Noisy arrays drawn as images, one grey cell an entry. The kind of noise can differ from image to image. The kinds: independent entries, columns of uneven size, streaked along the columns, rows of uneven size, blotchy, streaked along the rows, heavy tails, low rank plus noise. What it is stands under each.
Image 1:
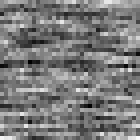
streaked along the rows
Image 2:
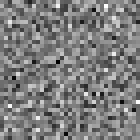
low rank plus noise
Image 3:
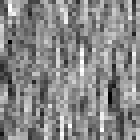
streaked along the columns
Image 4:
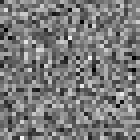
independent entries
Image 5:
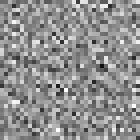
low rank plus noise
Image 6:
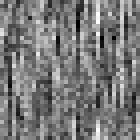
streaked along the columns
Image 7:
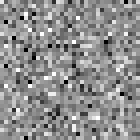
heavy tails
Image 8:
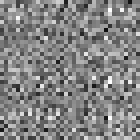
low rank plus noise
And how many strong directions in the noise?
three or four
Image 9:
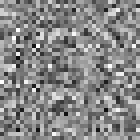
low rank plus noise
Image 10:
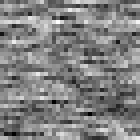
streaked along the rows
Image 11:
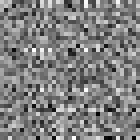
low rank plus noise
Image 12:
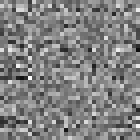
low rank plus noise
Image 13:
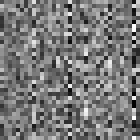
columns of uneven size
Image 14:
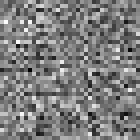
low rank plus noise
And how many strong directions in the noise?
three or four
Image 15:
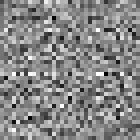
low rank plus noise
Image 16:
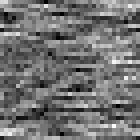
streaked along the rows
